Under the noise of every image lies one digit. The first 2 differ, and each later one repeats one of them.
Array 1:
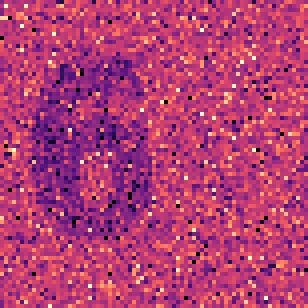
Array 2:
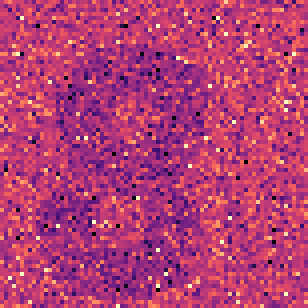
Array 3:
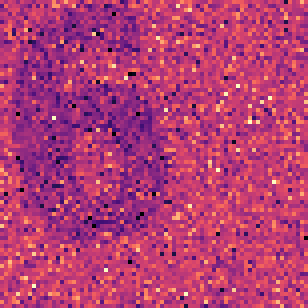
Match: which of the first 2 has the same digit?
1
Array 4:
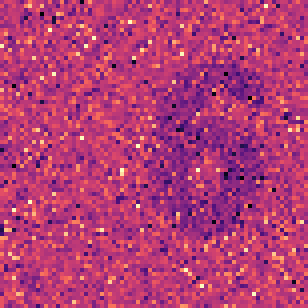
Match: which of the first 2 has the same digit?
1
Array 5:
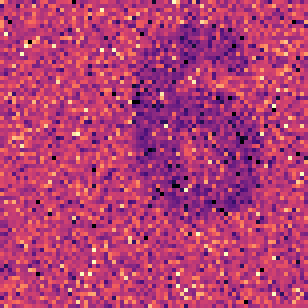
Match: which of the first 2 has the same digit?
1
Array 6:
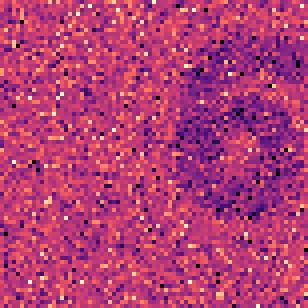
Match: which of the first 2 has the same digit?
1
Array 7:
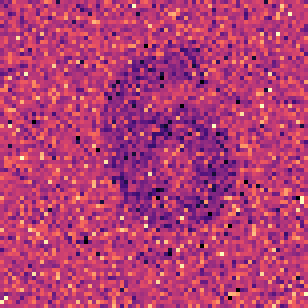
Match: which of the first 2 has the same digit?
1
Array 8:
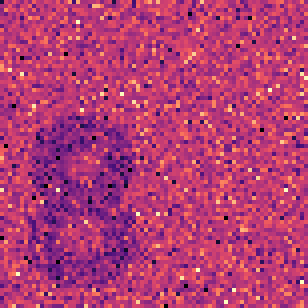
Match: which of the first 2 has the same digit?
2
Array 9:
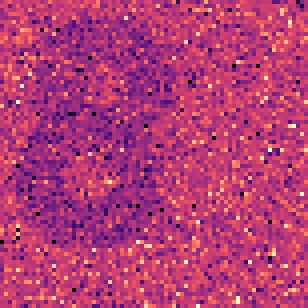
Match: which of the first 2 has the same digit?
2
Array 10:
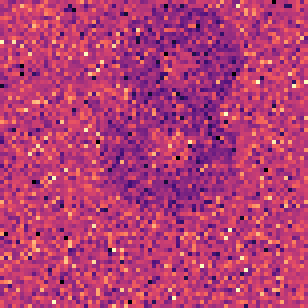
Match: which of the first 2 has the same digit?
2
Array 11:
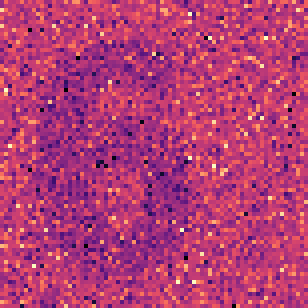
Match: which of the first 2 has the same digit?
1
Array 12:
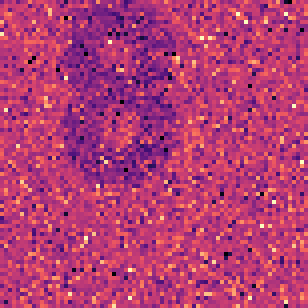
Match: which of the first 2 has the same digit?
2
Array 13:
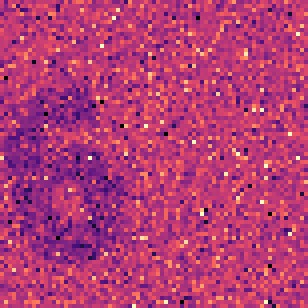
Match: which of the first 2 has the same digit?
1
